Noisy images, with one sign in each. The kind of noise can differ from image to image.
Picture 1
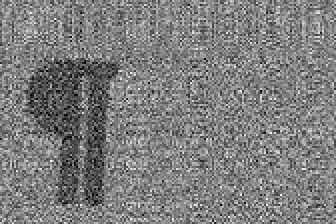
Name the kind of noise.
low rank plus noise
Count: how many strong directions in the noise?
five to eight
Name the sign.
pilcrow
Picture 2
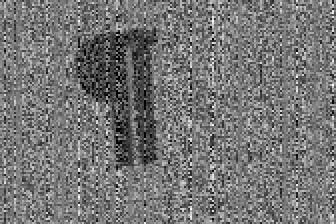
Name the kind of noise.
columns of uneven size
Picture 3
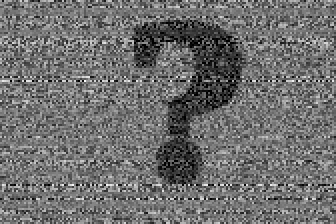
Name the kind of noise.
rows of uneven size
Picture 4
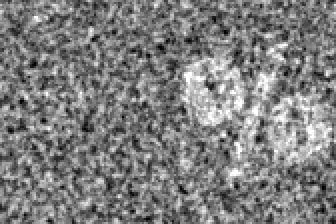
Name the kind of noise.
blotchy
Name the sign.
percent sign
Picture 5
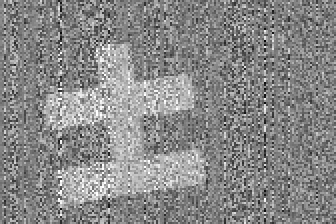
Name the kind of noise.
columns of uneven size
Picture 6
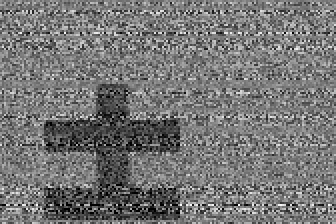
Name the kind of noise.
rows of uneven size
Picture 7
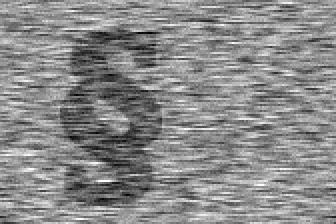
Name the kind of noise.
streaked along the rows
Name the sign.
section sign
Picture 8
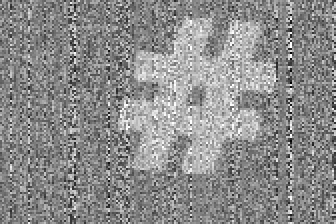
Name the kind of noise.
columns of uneven size
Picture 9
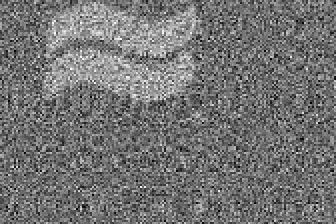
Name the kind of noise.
low rank plus noise
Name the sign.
approximately sign
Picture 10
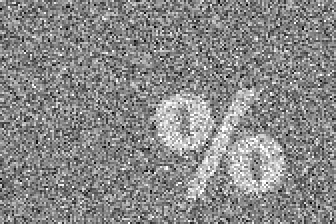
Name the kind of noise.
independent entries
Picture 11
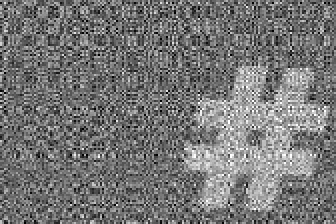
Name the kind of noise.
low rank plus noise
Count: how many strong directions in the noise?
two
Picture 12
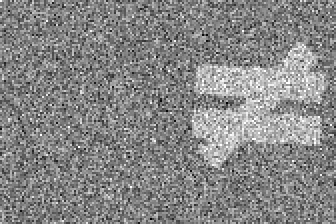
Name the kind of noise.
independent entries
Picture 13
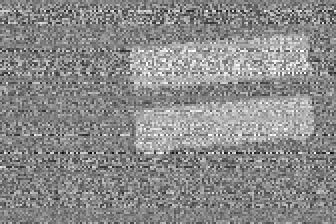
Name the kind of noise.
rows of uneven size
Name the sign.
equals sign
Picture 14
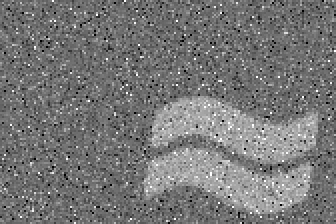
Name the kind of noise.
heavy tails
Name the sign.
approximately sign
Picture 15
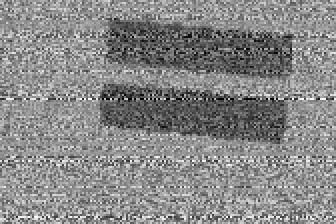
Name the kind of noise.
rows of uneven size
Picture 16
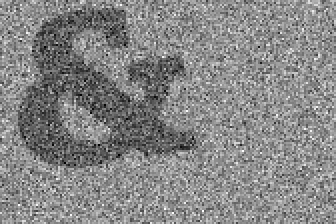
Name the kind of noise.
independent entries
